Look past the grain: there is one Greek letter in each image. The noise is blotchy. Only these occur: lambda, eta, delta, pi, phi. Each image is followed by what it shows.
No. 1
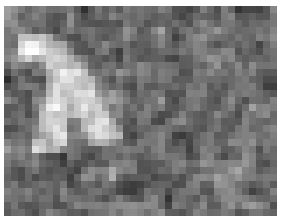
lambda
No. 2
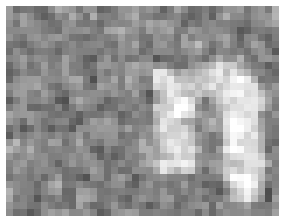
eta
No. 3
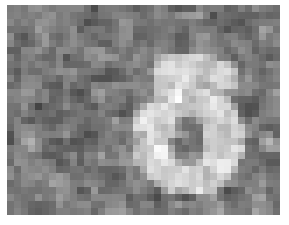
delta
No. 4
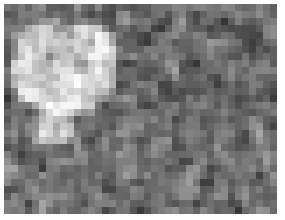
phi
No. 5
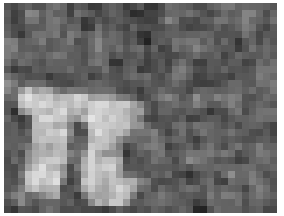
pi
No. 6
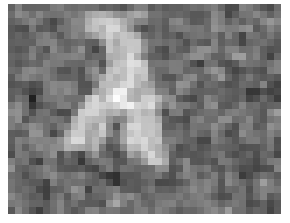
lambda
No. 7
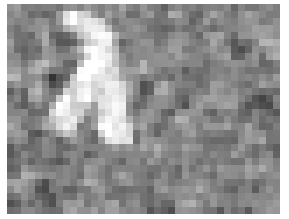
lambda
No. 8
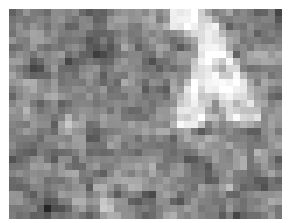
lambda
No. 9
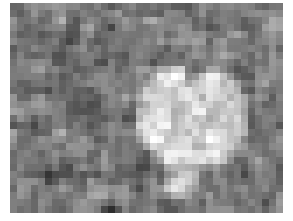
phi
